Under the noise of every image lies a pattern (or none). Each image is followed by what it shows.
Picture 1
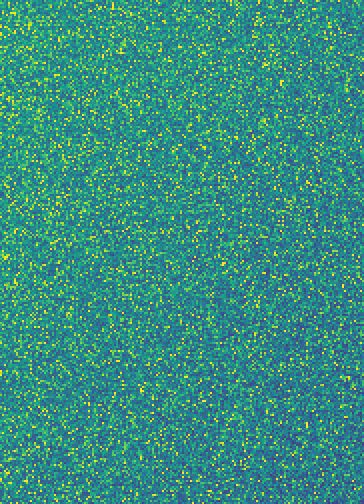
a smooth slope
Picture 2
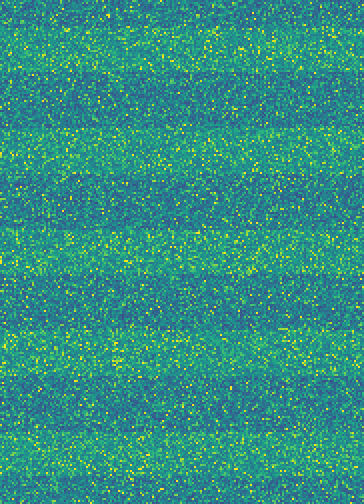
horizontal stripes
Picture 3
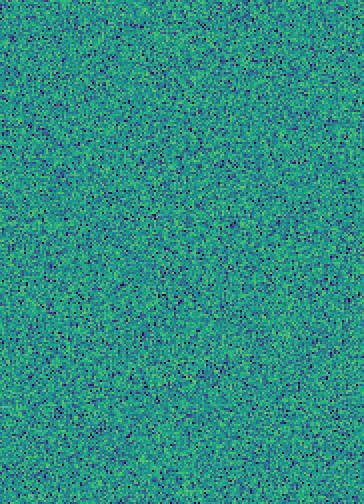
only noise
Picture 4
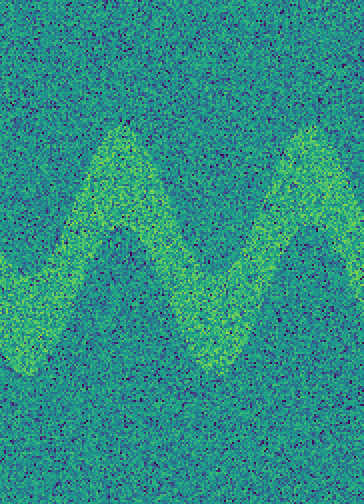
a wavy band
